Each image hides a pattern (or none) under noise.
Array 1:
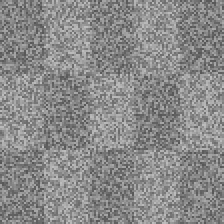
a checkerboard
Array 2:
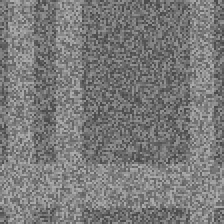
bands of rows crossing bands of columns
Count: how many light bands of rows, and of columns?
1 and 3
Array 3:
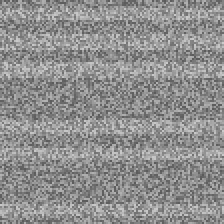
bands of rows
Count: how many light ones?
6
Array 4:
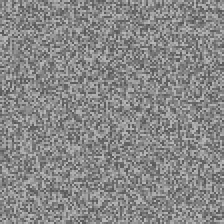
only noise
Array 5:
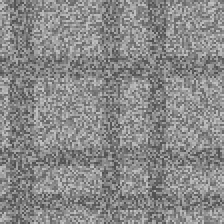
bands of rows crossing bands of columns
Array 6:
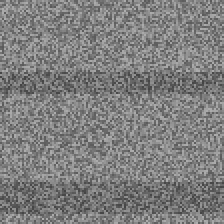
bands of rows
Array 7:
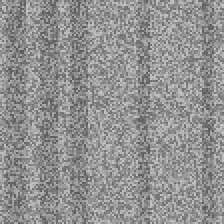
bands of columns
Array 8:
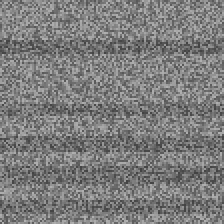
bands of rows
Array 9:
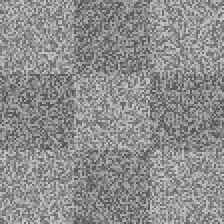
a checkerboard
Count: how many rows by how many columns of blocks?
3 by 3
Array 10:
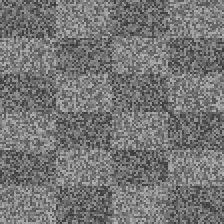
a checkerboard
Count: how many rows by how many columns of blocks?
6 by 4
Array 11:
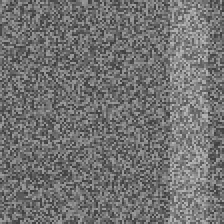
one band of columns
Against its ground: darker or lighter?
lighter
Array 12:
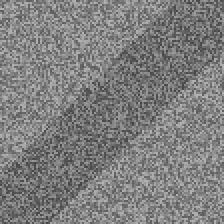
a diagonal band
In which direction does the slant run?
bottom left to top right
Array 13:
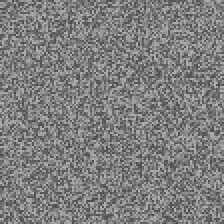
only noise
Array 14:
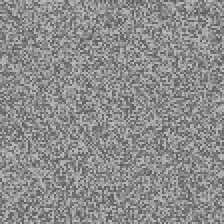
only noise
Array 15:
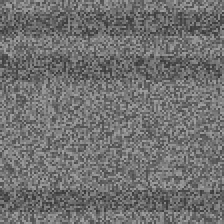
bands of rows
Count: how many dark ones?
3
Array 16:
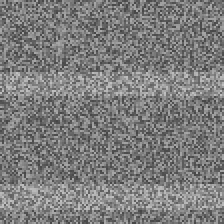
bands of rows
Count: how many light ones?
2
